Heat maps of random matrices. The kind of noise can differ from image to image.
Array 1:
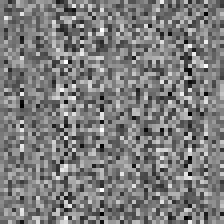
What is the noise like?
columns of uneven size
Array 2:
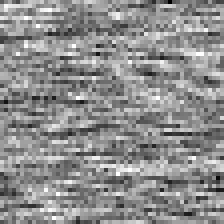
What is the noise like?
streaked along the rows
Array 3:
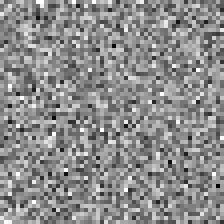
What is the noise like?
independent entries
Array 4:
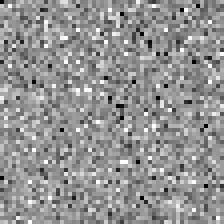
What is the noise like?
heavy tails
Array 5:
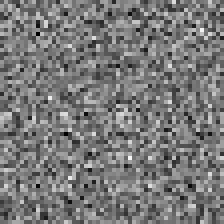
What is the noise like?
low rank plus noise
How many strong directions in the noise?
one
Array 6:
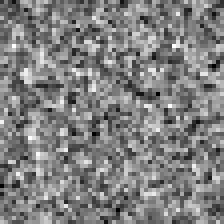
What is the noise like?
blotchy
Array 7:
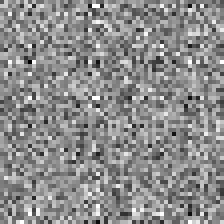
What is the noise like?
low rank plus noise
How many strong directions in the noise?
one
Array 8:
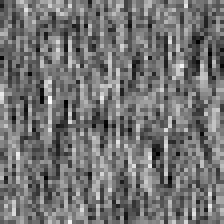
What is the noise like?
streaked along the columns
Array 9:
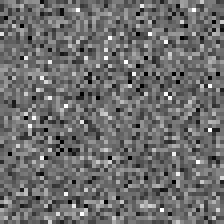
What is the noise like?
heavy tails
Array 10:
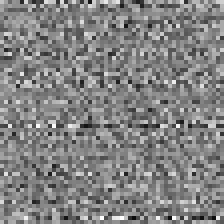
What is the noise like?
rows of uneven size
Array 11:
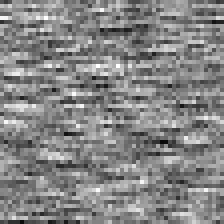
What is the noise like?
streaked along the rows
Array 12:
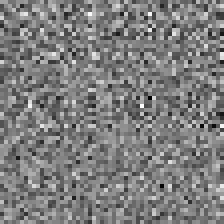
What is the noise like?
low rank plus noise
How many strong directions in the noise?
two
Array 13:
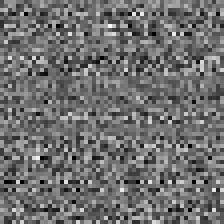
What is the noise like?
rows of uneven size
